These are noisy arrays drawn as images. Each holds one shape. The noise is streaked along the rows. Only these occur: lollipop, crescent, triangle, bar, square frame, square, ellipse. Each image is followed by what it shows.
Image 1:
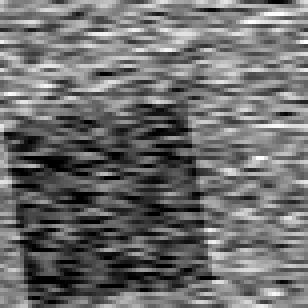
dark square
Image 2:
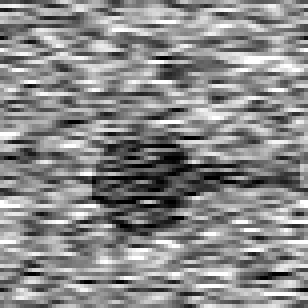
dark lollipop
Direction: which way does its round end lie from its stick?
left
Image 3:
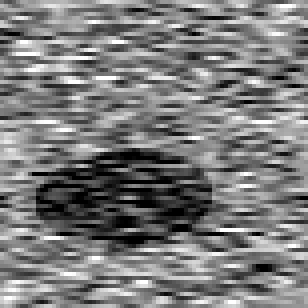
dark ellipse
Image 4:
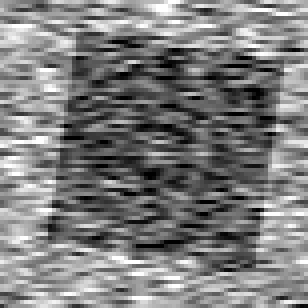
dark square
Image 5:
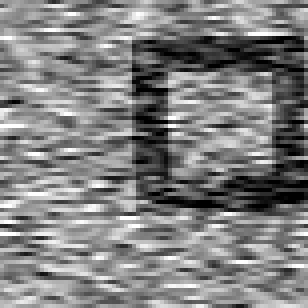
dark square frame
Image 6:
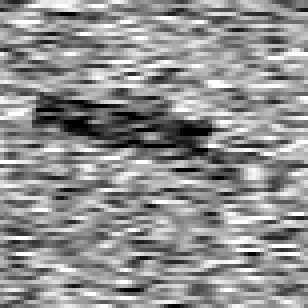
dark bar
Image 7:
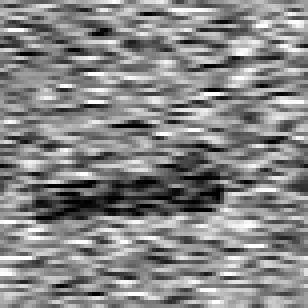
dark bar
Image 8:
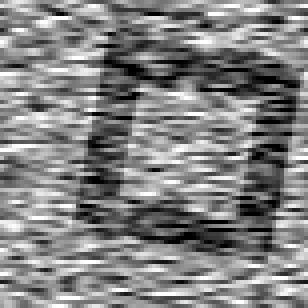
dark square frame
